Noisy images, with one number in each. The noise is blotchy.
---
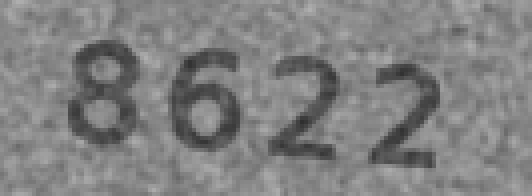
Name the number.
8622
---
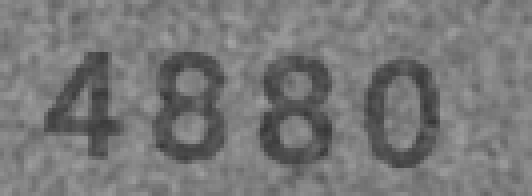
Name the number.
4880
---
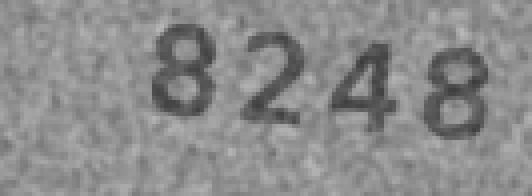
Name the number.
8248
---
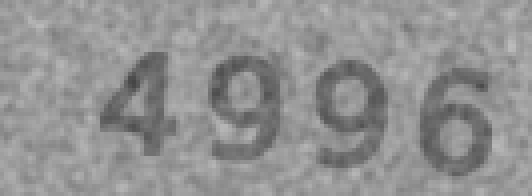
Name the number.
4996
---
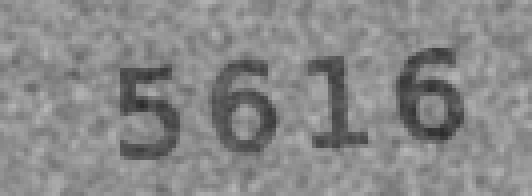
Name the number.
5616
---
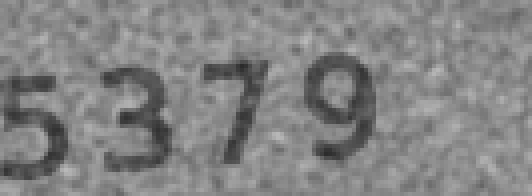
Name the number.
5379
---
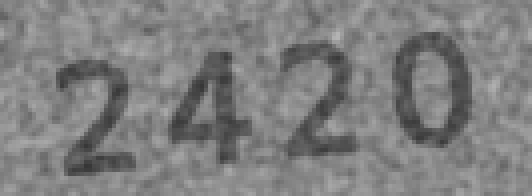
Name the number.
2420
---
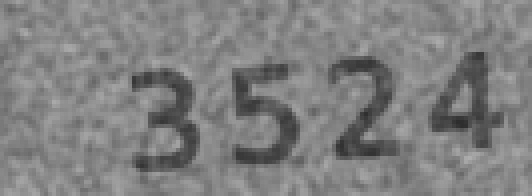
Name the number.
3524
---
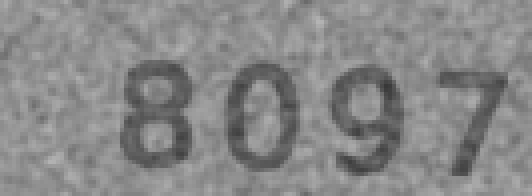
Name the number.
8097
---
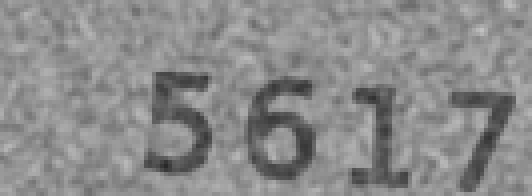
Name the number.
5617
